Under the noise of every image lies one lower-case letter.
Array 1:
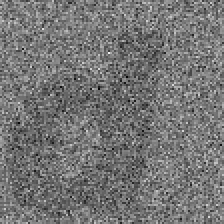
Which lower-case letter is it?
d
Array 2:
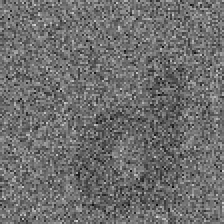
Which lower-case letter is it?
d
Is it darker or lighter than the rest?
darker
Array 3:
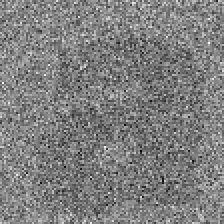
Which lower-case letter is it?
a
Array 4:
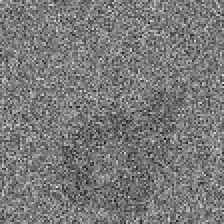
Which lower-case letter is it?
d
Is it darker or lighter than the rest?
darker
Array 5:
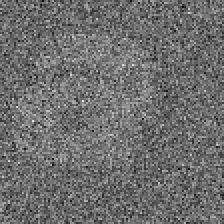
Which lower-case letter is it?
a
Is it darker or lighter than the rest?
lighter
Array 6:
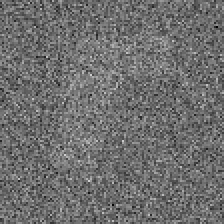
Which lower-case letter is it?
r
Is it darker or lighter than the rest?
lighter
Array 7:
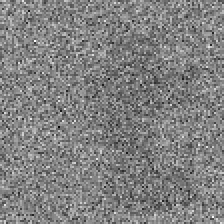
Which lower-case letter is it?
t
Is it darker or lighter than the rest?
darker
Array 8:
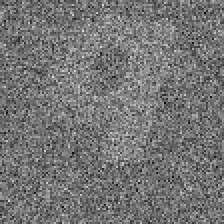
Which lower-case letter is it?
q
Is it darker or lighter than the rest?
lighter
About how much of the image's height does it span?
two thirds
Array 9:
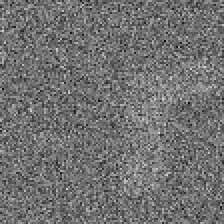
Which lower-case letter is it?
r
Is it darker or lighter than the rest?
lighter
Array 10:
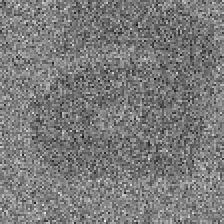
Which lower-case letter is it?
a
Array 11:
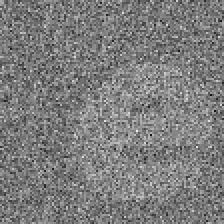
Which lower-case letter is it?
e
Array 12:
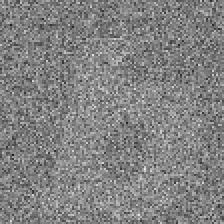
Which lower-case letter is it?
b
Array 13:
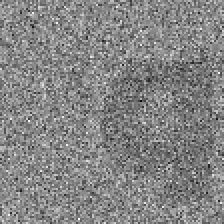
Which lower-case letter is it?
q
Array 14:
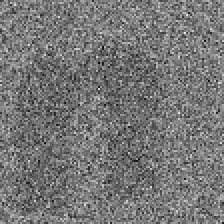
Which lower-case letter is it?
n
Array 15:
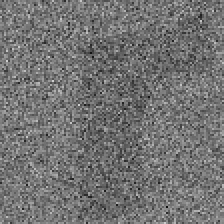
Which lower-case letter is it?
r
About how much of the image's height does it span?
nearly all
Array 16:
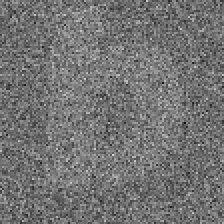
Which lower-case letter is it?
b
